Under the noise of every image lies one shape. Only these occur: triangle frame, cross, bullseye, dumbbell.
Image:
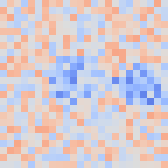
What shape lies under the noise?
dumbbell
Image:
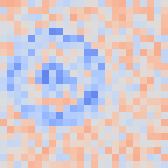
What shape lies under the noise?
bullseye
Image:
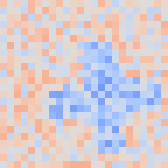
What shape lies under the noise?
cross
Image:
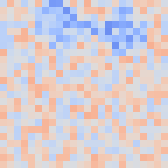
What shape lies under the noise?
dumbbell
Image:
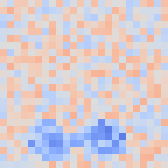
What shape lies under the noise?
dumbbell
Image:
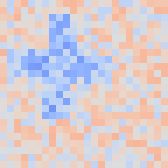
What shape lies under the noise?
cross
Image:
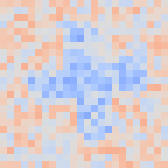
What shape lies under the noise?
cross
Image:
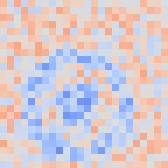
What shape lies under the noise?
bullseye
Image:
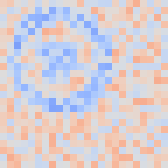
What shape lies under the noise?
bullseye
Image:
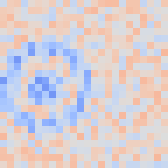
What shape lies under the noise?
bullseye
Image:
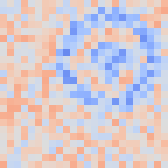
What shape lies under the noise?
bullseye
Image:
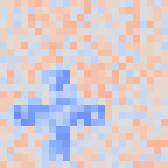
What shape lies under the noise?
cross
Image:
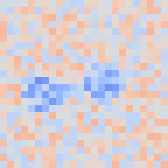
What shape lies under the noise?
dumbbell
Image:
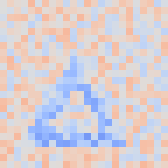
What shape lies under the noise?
triangle frame
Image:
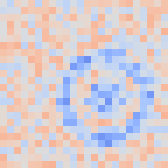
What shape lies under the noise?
bullseye
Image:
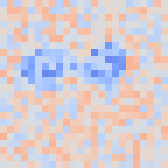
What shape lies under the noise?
dumbbell
